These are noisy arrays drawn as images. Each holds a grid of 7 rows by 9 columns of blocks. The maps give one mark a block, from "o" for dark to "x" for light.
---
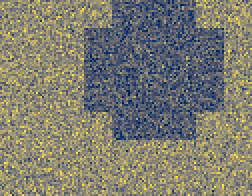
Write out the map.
x x x x o o o x x
x x x o o o o o x
x x x o o o o o x
x x x o o o o o x
x x x x o o o x x
x x x x x x x x x
x x x x x x x x x
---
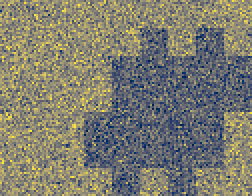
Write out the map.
x x x x x x x x x
x x x x x o x o x
x x x x o o o o o
x x x x o o o o o
x x x o o o o o x
x x x o o o o o x
x x x x o x o x x
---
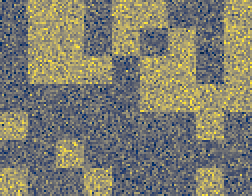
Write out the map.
o x x o x x o o x
o x x o x o x o x
o x x x o x x o x
o o o o o x x x x
x o o o o o o x o
o o x o o o o o o
x o o x o o o x o
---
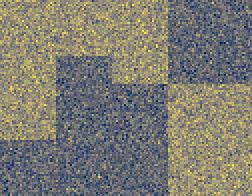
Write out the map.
x x x x x x o o o
x x x x x x o o o
x x o o x x o o o
x x o o o o x x x
x x o o o o x x x
o o o o o o x x x
o o o o o o x x x
